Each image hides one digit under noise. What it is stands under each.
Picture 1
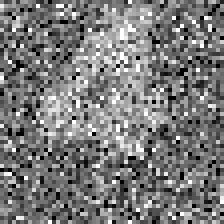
light 4
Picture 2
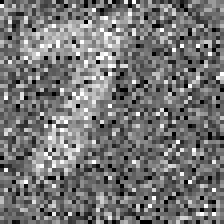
light 7
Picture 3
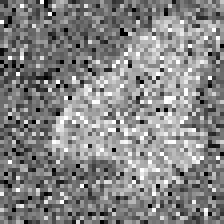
light 4
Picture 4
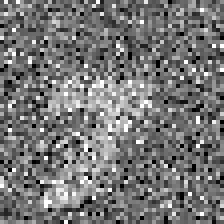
light 7
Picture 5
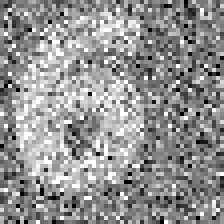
light 6
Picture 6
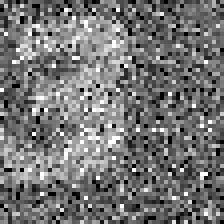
light 3
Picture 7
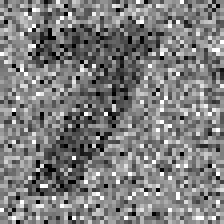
dark 7
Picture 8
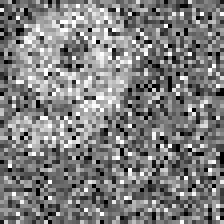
light 9
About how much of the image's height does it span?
two thirds
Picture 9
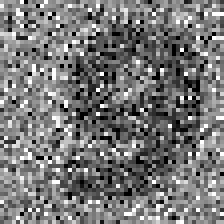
dark 9
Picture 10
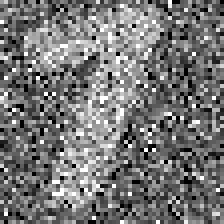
light 7
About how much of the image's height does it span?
nearly all
